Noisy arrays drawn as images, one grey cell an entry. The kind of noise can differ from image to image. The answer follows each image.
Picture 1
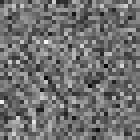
independent entries
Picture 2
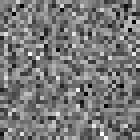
independent entries
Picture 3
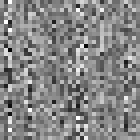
columns of uneven size
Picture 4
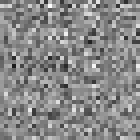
low rank plus noise
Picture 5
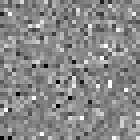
heavy tails
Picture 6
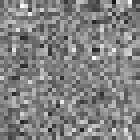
low rank plus noise
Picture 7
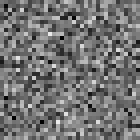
independent entries
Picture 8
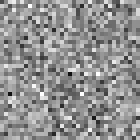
independent entries
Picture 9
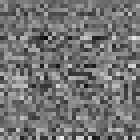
rows of uneven size
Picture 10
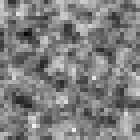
blotchy
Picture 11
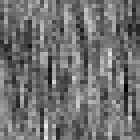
streaked along the columns
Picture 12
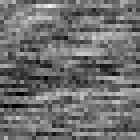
streaked along the rows
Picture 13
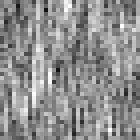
streaked along the columns
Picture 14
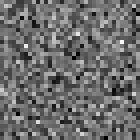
independent entries
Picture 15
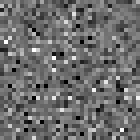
heavy tails
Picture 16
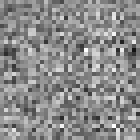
low rank plus noise
